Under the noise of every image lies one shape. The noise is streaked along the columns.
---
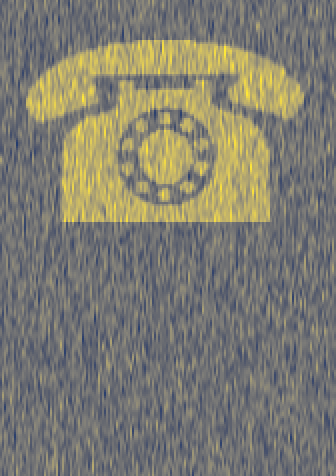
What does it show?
light telephone
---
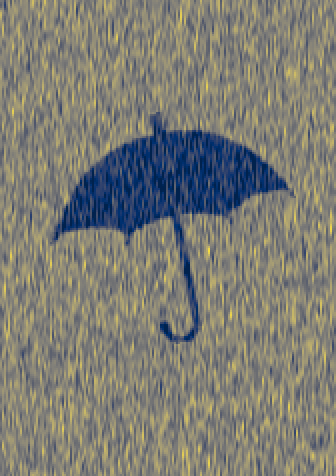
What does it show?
dark umbrella
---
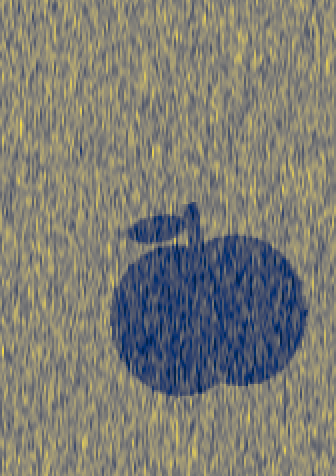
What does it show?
dark apple
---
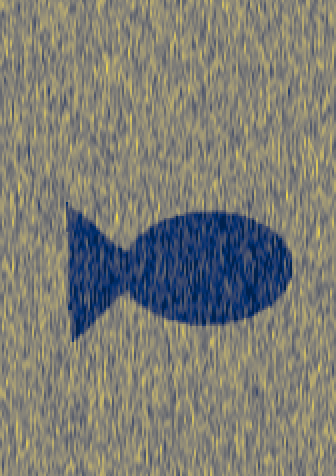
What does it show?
dark fish
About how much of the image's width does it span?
two thirds
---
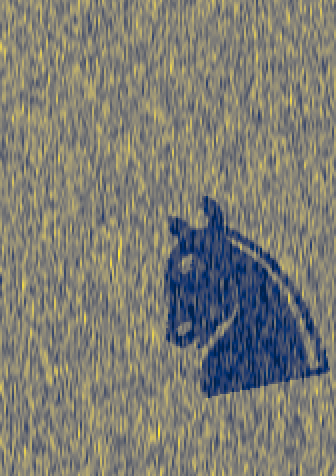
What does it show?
dark chess knight
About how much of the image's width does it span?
half
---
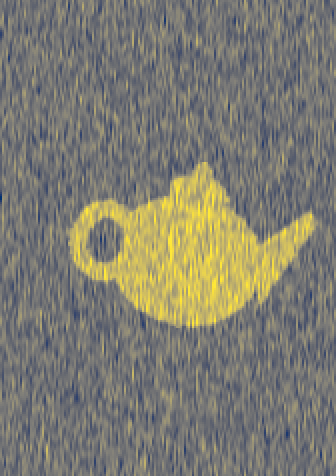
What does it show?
light teapot
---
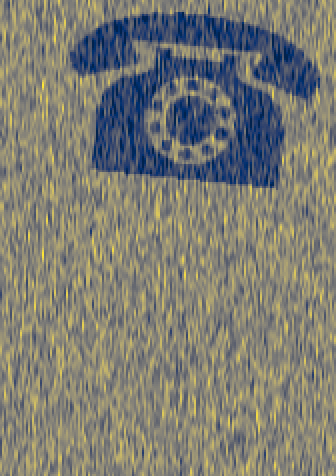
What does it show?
dark telephone
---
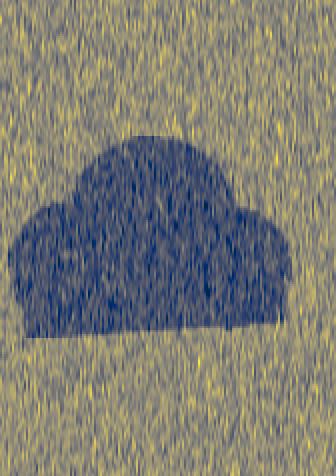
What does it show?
dark cloud
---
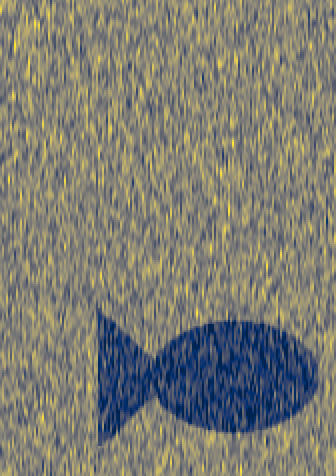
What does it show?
dark fish
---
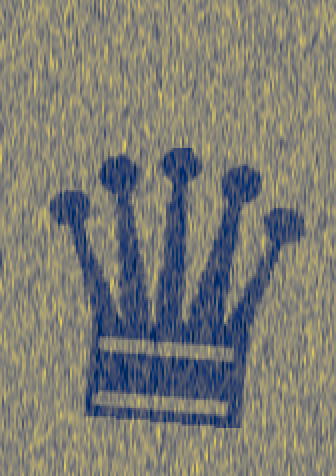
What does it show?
dark chess queen
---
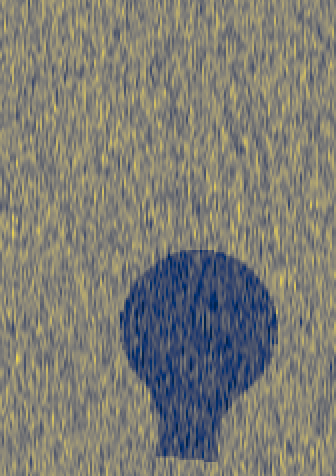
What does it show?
dark light bulb
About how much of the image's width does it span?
half
